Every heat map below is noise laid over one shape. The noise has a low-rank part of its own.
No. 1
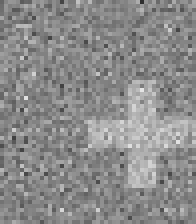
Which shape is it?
cross
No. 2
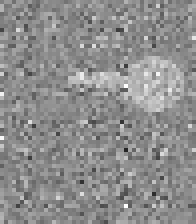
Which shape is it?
lollipop
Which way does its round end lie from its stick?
right
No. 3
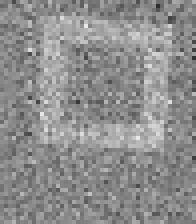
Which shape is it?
square frame
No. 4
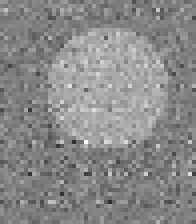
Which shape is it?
disc
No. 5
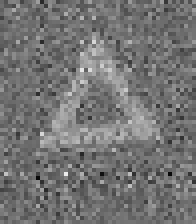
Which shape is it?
triangle frame
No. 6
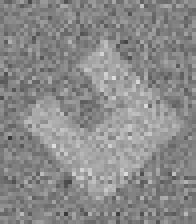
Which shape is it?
square with a notch
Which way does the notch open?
up and left
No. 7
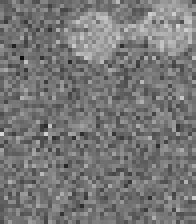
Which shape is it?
dumbbell
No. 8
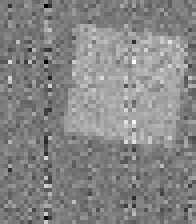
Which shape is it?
square
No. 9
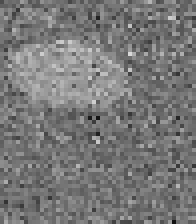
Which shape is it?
ellipse
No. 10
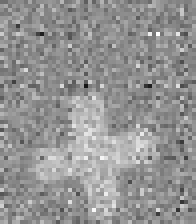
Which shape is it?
cross
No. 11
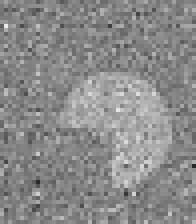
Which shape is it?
disc with a wedge cut out
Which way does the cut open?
down and left
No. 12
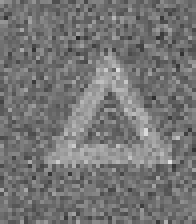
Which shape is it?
triangle frame
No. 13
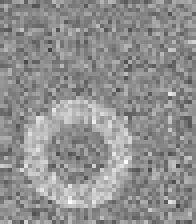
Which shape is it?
ring
